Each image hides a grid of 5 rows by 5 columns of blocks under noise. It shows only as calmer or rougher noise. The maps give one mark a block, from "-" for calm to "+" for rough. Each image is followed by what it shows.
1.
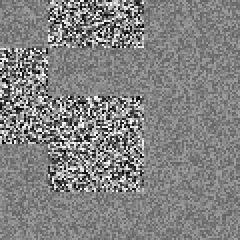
- + + - -
+ - - - -
+ + + - -
- + + - -
- - - - -
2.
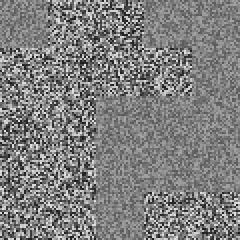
- + + - -
+ + + + -
+ + - - -
+ + - - -
+ + - + +
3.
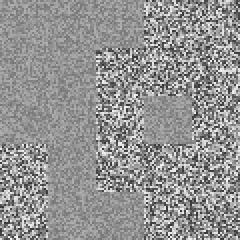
- - - + +
- - + + +
- - + - +
+ - + + +
+ - - + +
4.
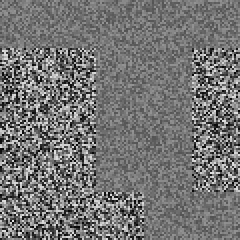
- - - - -
+ + - - +
+ + - - +
+ + - - +
+ + + - -
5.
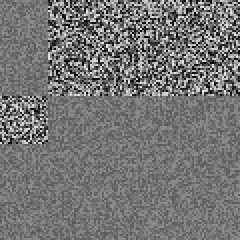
- + + + +
- + + + +
+ - - - -
- - - - -
- - - - -
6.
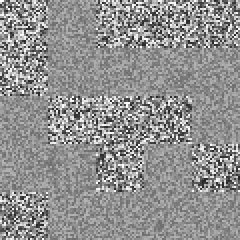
+ - + + +
+ - - - -
- + + + -
- - + - +
+ - - - -
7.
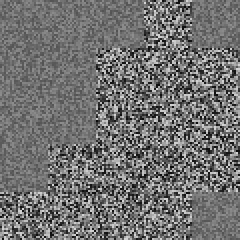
- - - + -
- - + + +
- - + + +
- + + + +
+ + + + -
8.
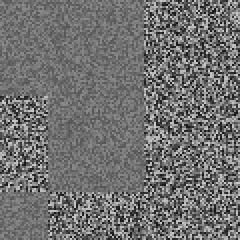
- - - + +
- - - + +
+ - - + +
+ - - + +
- + + + +
